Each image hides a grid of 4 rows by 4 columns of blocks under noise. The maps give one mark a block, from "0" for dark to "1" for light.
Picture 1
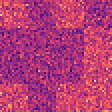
1 0 1 0
0 0 0 1
0 0 0 1
1 0 1 1
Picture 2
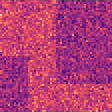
1 1 0 0
1 1 0 0
0 1 0 0
0 1 1 1
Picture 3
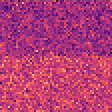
0 0 0 0
0 0 0 0
1 1 1 1
1 1 1 1
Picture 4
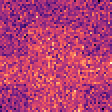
0 0 0 0
0 1 1 0
1 1 1 1
0 1 1 0
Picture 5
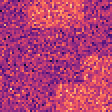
0 1 1 0
0 0 0 0
0 0 0 1
0 0 1 1
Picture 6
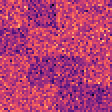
1 0 1 1
0 1 1 1
1 0 0 1
1 1 0 0
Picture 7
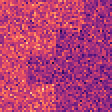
1 1 1 0
1 1 0 0
1 0 0 0
1 1 0 0
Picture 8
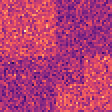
1 1 0 0
1 1 0 0
0 0 0 1
0 0 1 1
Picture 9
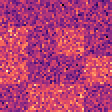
0 0 0 0
1 0 1 0
1 0 0 1
0 1 1 0
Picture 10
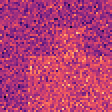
0 0 0 0
0 0 1 0
0 1 1 1
0 1 1 1
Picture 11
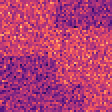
1 1 0 0
1 1 1 1
0 0 1 1
0 0 0 1
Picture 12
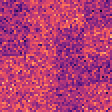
0 1 1 0
0 1 0 1
1 1 0 0
1 1 0 1
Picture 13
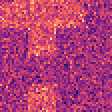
1 1 1 0
0 1 0 0
0 0 0 0
0 1 0 0
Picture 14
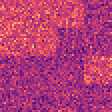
1 1 1 0
1 1 0 0
0 0 0 1
0 0 0 0
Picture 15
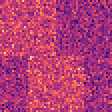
1 1 0 0
1 1 0 0
0 1 1 0
0 1 1 0
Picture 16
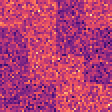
1 1 0 1
0 1 0 0
0 1 1 0
0 0 1 1
